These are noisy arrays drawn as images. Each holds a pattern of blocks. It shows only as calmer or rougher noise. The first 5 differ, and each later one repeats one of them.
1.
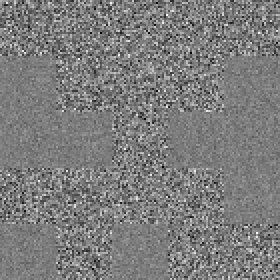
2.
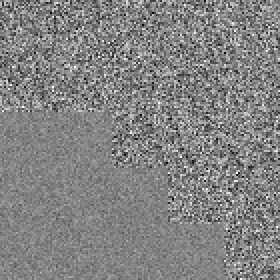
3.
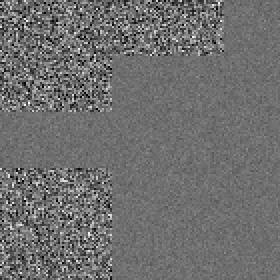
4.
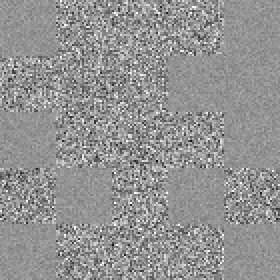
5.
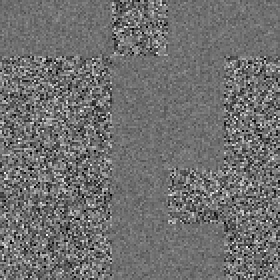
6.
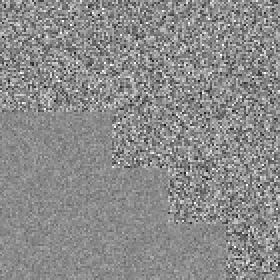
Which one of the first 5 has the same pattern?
2
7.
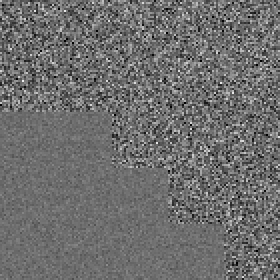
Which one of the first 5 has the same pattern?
2
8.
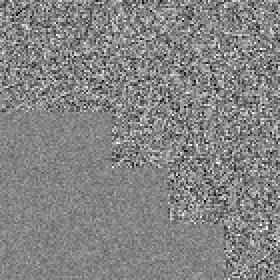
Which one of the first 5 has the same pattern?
2
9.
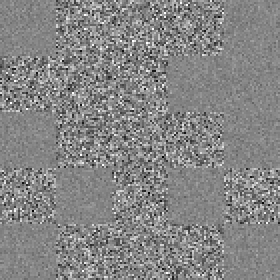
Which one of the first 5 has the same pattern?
4
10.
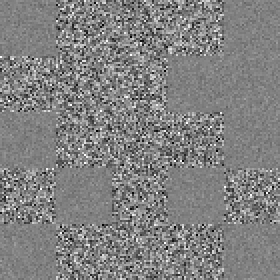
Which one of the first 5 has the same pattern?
4
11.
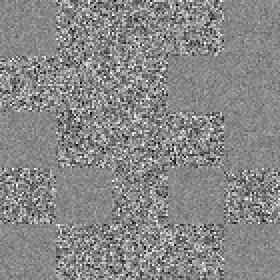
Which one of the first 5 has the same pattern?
4
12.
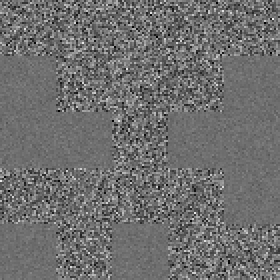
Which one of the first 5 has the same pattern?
1
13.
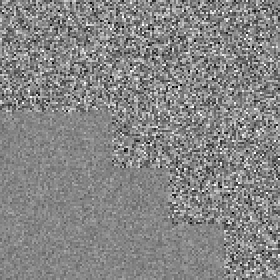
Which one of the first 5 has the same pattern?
2
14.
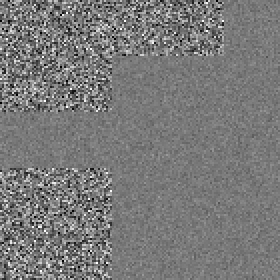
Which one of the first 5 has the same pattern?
3
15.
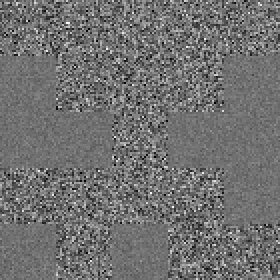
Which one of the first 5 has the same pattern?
1
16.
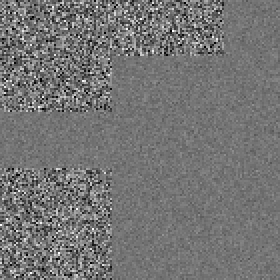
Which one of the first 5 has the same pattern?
3
